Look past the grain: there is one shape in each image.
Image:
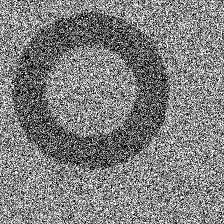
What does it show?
dark ring
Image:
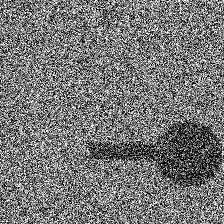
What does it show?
dark lollipop
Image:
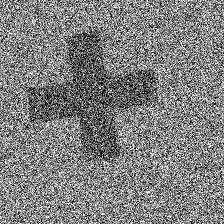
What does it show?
dark cross
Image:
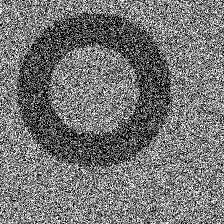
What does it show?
dark ring
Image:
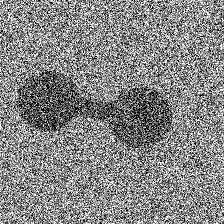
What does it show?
dark dumbbell
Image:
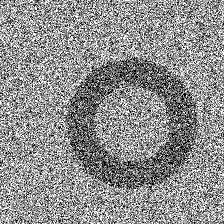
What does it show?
dark ring
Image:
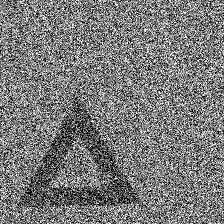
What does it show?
dark triangle frame
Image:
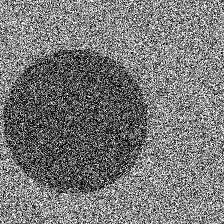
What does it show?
dark disc
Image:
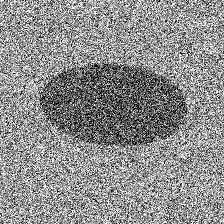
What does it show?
dark ellipse
